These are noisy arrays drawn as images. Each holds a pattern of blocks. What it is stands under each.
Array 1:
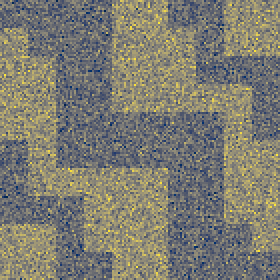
the same after a half turn
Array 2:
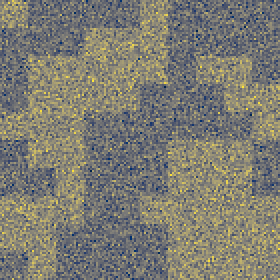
no symmetry
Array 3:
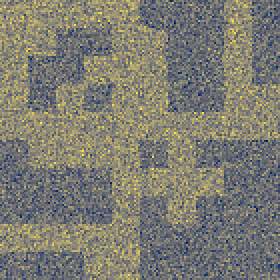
mirrored about the diagonal from the top left
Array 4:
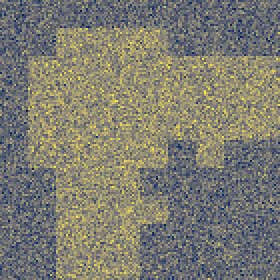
mirrored about the diagonal from the top left
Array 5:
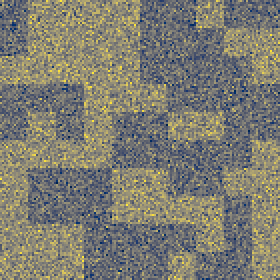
no symmetry
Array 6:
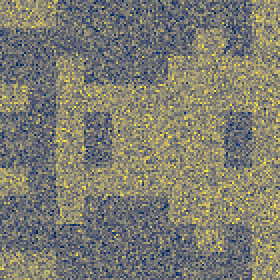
top and bottom mirror each other
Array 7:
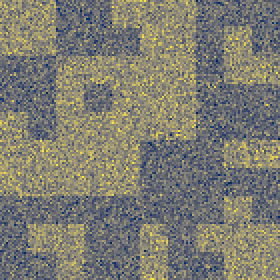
mirrored about the diagonal from the top left
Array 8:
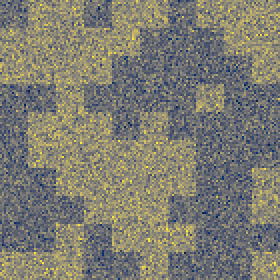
no symmetry
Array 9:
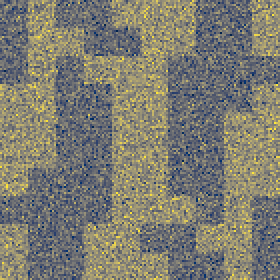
the same after a half turn
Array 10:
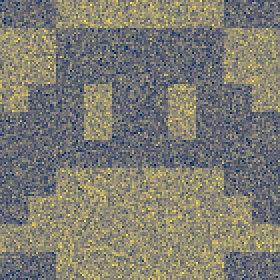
left and right mirror each other
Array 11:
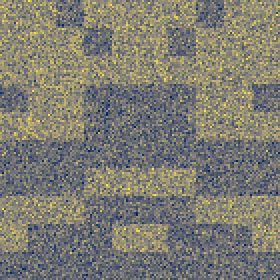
left and right mirror each other
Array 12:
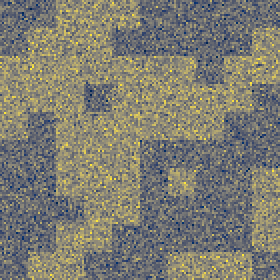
mirrored about the diagonal from the top left
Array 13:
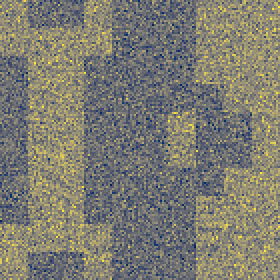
top and bottom mirror each other
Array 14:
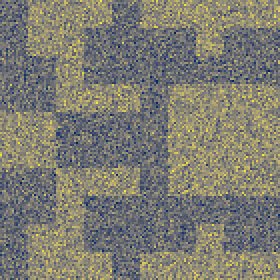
top and bottom mirror each other
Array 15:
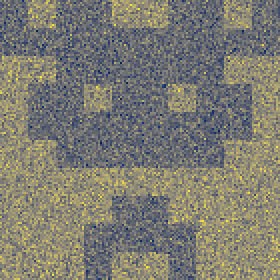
left and right mirror each other
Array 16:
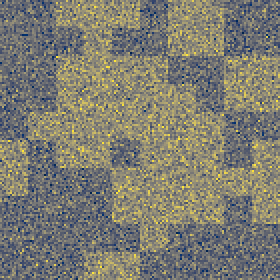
mirrored about the diagonal from the bottom left
